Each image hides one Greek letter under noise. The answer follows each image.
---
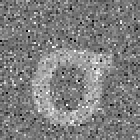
sigma
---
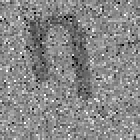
eta
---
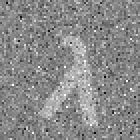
lambda
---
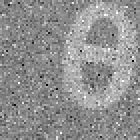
theta
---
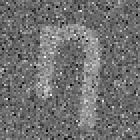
eta
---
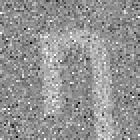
eta
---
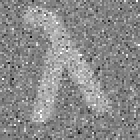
lambda
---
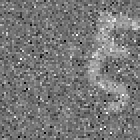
xi
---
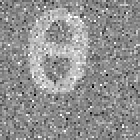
theta
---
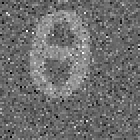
theta
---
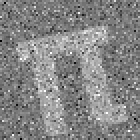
pi
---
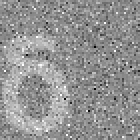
delta
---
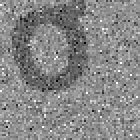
sigma
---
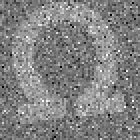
omega
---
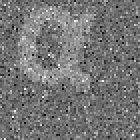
alpha
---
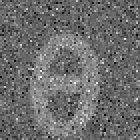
theta
